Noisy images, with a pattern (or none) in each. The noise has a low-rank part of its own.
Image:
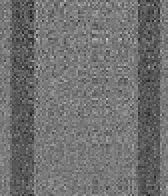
bands of columns
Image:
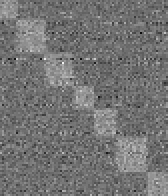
blocks along the diagonal
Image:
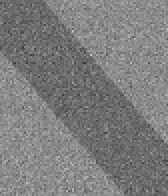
a diagonal band
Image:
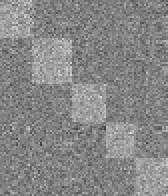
blocks along the diagonal
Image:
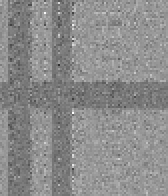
bands of rows crossing bands of columns
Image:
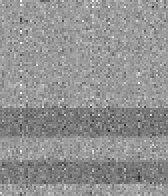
bands of rows
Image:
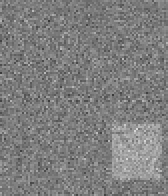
one block
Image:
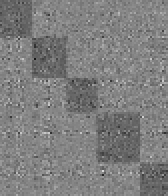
blocks along the diagonal
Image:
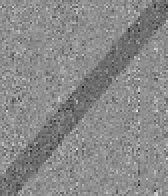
a diagonal band
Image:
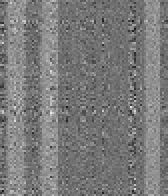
bands of columns
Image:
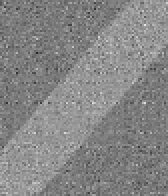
a diagonal band
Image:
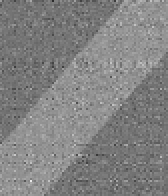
a diagonal band
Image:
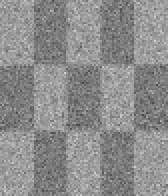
a checkerboard
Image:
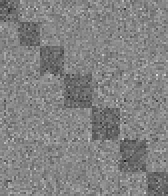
blocks along the diagonal
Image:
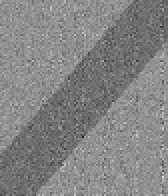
a diagonal band
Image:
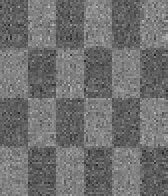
a checkerboard
